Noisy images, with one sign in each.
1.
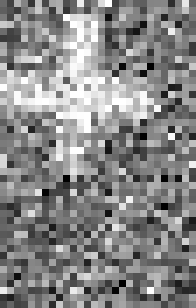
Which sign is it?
plus sign
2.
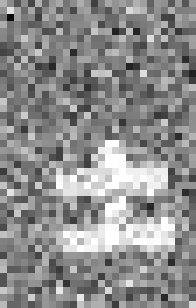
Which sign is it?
plus-minus sign
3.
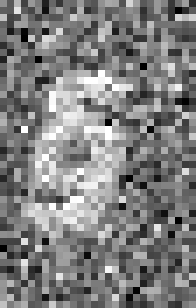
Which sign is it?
section sign
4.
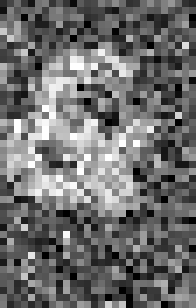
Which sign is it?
ampersand
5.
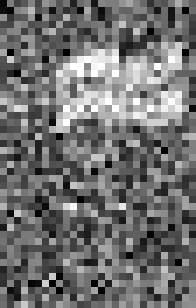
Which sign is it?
approximately sign
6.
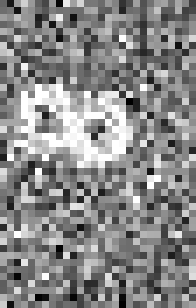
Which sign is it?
infinity sign
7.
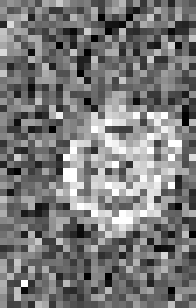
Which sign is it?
at sign
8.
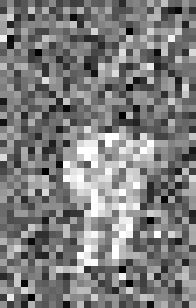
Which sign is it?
pilcrow
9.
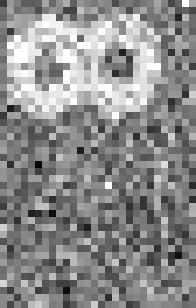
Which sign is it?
infinity sign
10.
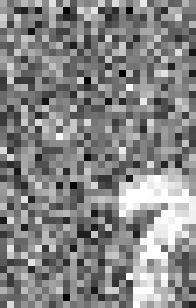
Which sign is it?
question mark
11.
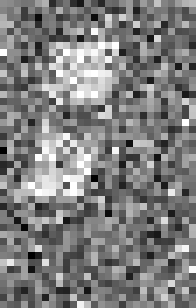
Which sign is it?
colon
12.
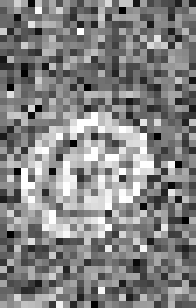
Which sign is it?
at sign
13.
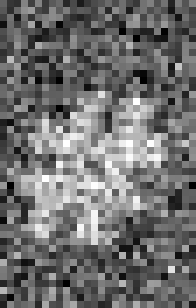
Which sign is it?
hash sign
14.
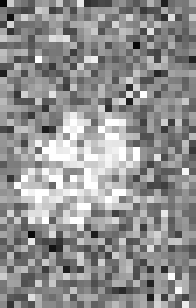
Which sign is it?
hash sign
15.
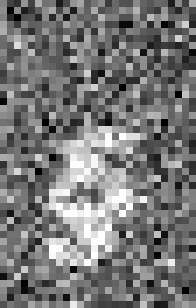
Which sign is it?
section sign
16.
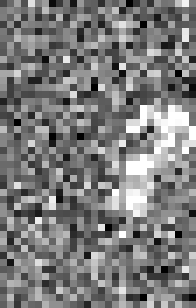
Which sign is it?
question mark
